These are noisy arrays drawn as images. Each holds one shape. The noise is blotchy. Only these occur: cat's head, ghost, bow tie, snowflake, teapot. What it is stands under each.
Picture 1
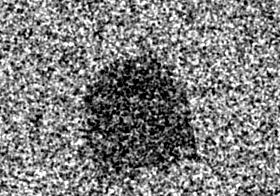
ghost
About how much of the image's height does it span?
two thirds
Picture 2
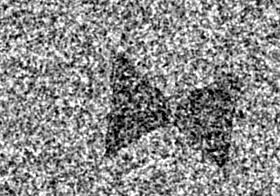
bow tie
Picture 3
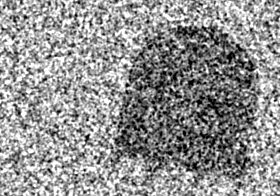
ghost
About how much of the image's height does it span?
nearly all
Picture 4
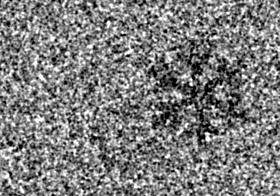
snowflake
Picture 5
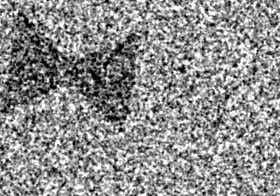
bow tie
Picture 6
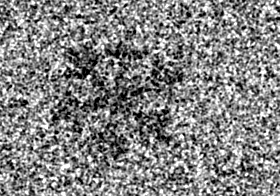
snowflake
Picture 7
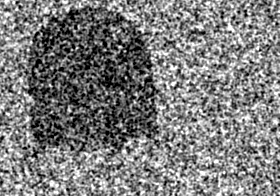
ghost
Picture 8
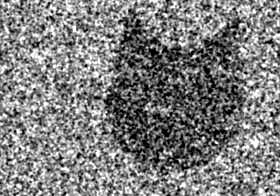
cat's head
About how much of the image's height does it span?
nearly all
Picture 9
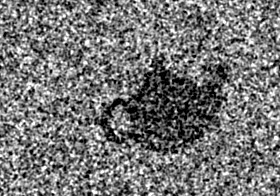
teapot
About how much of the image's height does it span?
half
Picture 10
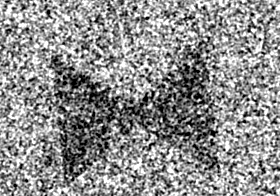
bow tie
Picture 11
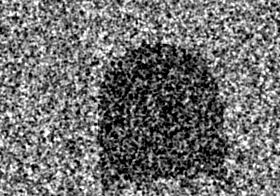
ghost
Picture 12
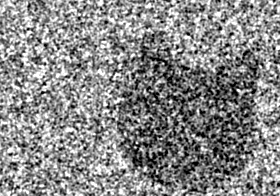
cat's head
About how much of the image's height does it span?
nearly all
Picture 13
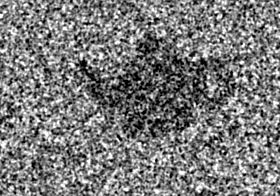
teapot
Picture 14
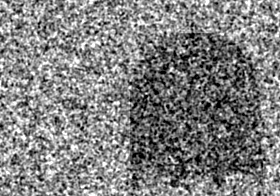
ghost
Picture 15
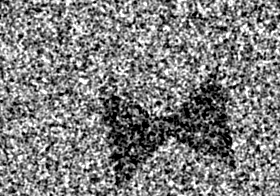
bow tie
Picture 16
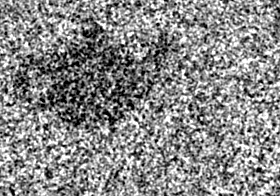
teapot
